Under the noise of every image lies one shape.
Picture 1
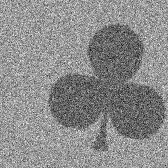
club
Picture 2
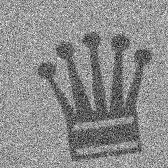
chess queen
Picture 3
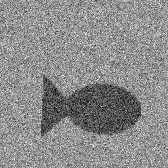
fish
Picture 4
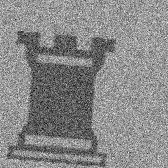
chess rook
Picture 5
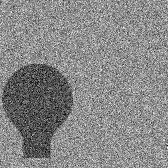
light bulb
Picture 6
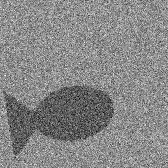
fish
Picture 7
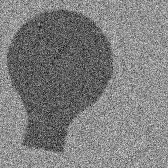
light bulb
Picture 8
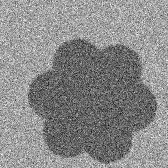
flower
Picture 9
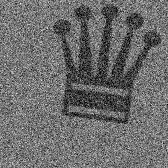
chess queen
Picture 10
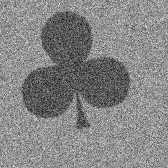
club
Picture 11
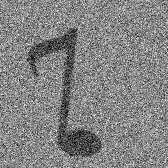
musical note
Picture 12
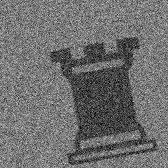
chess rook
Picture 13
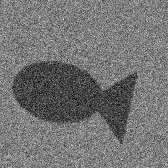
fish
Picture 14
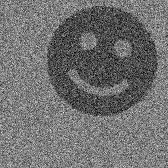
smiling face
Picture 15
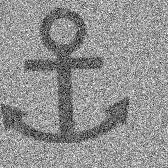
anchor
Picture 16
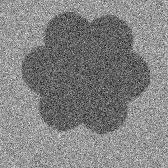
flower
